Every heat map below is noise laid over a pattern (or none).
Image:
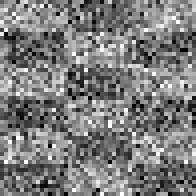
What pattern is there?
a checkerboard
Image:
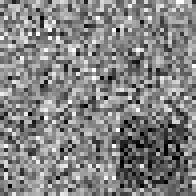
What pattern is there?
one block
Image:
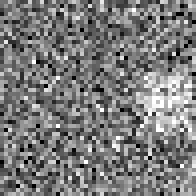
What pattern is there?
one block
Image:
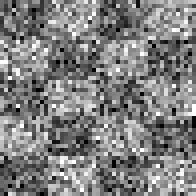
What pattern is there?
a checkerboard
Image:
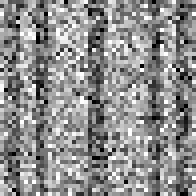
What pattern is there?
bands of columns
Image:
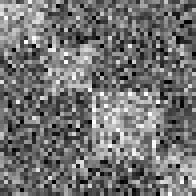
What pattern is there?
blocks along the diagonal
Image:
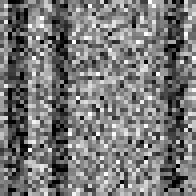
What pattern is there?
bands of columns
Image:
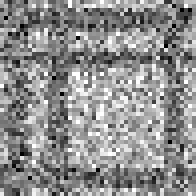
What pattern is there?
bands of rows crossing bands of columns
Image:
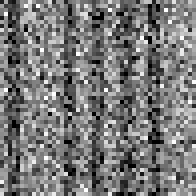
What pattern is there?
bands of columns
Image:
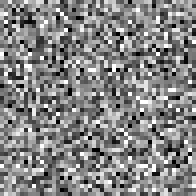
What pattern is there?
only noise
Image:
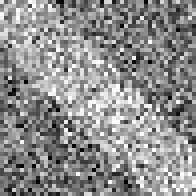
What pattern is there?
a diagonal band
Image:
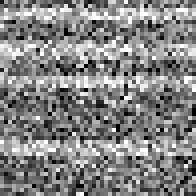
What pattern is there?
bands of rows
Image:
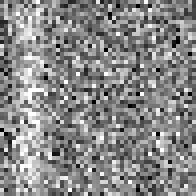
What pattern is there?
one band of columns
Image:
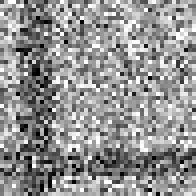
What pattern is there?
bands of rows crossing bands of columns
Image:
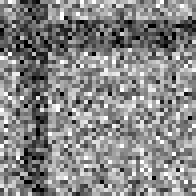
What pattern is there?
bands of rows crossing bands of columns
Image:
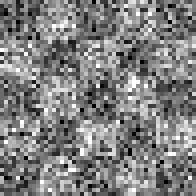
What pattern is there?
a checkerboard
